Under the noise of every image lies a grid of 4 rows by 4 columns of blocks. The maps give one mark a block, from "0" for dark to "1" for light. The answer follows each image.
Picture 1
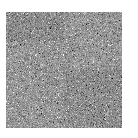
0 0 1 1
1 1 1 1
1 1 0 0
1 1 0 0
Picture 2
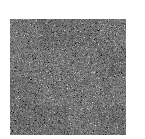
1 0 0 1
1 1 1 0
0 1 1 1
0 0 1 0
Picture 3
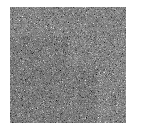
1 1 1 1
0 0 1 1
0 0 0 1
0 0 0 1
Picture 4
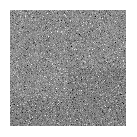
1 1 1 1
1 1 1 1
1 1 0 0
0 0 0 0
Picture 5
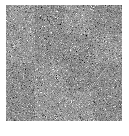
1 0 1 0
1 0 0 1
0 1 0 0
0 1 1 0
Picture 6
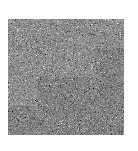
1 1 1 1
1 1 1 0
1 0 0 0
0 0 0 0
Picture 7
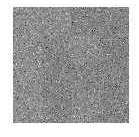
1 1 0 0
1 0 1 0
1 0 0 0
1 0 1 0
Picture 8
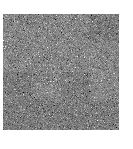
1 1 1 0
1 1 1 1
0 1 0 1
0 0 0 0
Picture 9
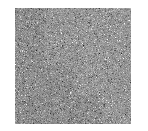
0 1 1 1
0 1 1 1
0 0 1 1
0 0 0 1
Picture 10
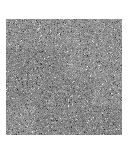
1 1 1 1
0 0 1 1
0 0 0 1
1 0 0 0
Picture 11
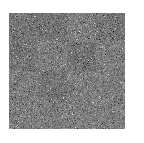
0 0 1 0
0 1 0 1
1 0 1 1
1 1 1 1
